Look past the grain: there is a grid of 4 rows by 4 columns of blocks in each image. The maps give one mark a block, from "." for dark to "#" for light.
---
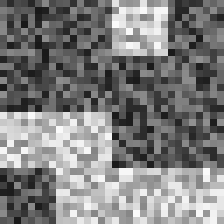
. . # .
. . . .
# # . .
. # # #
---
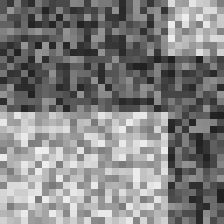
. . . #
. . . .
# # # .
# # # .
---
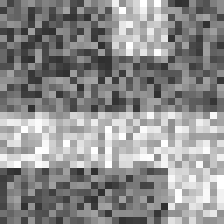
. . # .
. . . .
# # # #
. . . #
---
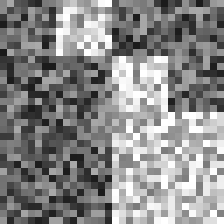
. # . .
. . # .
. . # #
. . # #
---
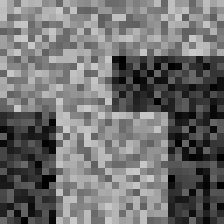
# # # #
# # . .
. # # .
. # # .
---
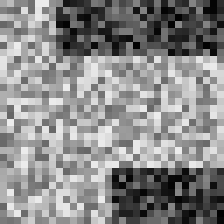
# . . .
# # # #
# # # #
# # . .
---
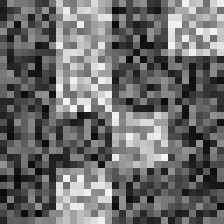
. # . #
. # . .
. . # .
. # . .
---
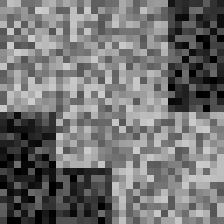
# # # .
# # # .
. # # #
. . # #
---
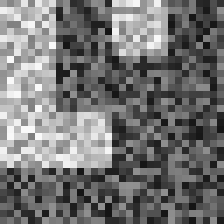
# . # .
# . . .
# # . .
. . . .
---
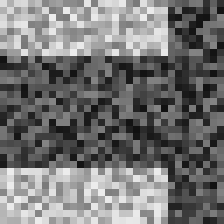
# # # .
. . . .
. . . .
# # # .
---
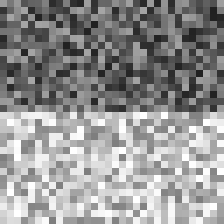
. . . .
. . . .
# # # #
# # # #
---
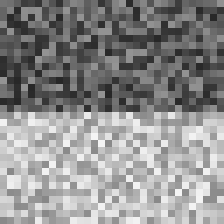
. . . .
. . . .
# # # #
# # # #
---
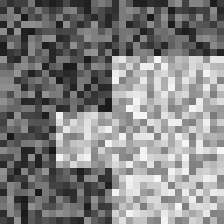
. . . .
. . # #
. # # #
. . # #
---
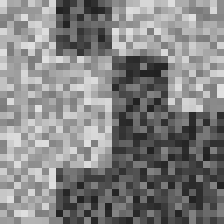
# . # #
# # . #
# # . .
# . . .
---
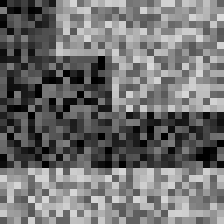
. # # #
. . # #
. . . .
# # # #
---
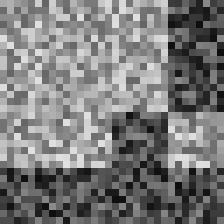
# # # .
# # # .
# # . #
. . . .
